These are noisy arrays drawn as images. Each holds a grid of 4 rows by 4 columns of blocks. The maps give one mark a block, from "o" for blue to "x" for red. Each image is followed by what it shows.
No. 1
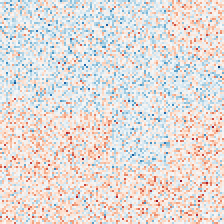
ooox
oooo
xxox
xxxx
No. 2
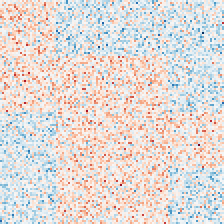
xooo
xxxo
oxxx
oxxo
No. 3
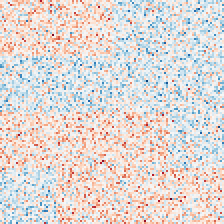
xxoo
oooo
xxxo
oxxx
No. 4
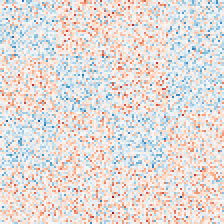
oxxo
xoxo
oxox
xxxx
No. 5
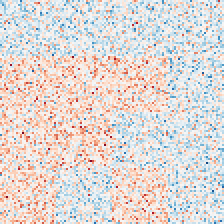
oooo
xxxo
xxoo
xoxo
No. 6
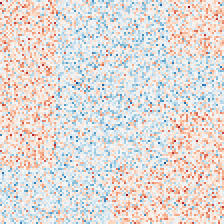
xoox
xooo
xoox
ooxx
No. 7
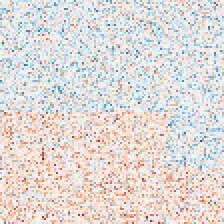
oooo
oooo
xxxo
xxxx
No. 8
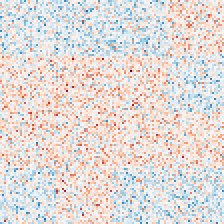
ooox
xxxo
xxxx
oxoo
